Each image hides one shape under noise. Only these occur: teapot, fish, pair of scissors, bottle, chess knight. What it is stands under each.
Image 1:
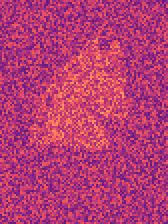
chess knight
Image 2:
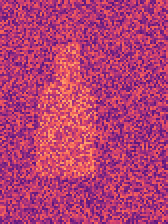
bottle
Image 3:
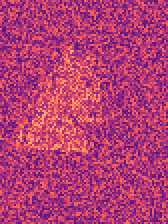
chess knight
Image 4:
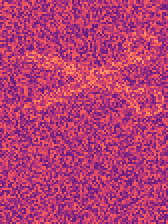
pair of scissors
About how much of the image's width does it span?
nearly all
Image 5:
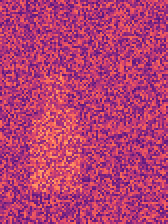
bottle
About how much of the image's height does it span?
half
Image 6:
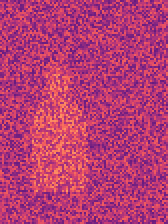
bottle
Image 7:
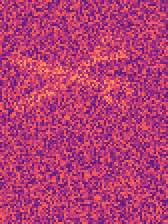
pair of scissors
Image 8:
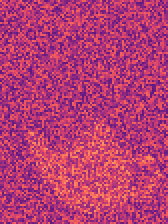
teapot
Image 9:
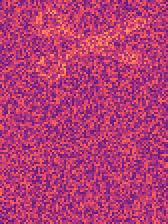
pair of scissors
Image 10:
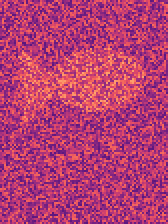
fish
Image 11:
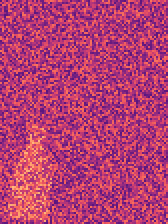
bottle
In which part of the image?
bottom left
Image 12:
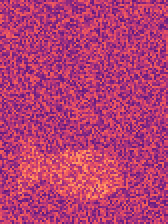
fish
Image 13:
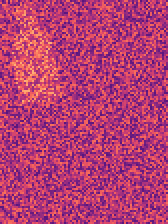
bottle
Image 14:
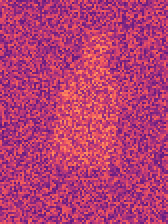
bottle
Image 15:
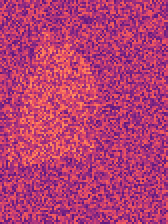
chess knight
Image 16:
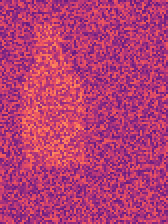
bottle
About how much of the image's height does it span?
two thirds
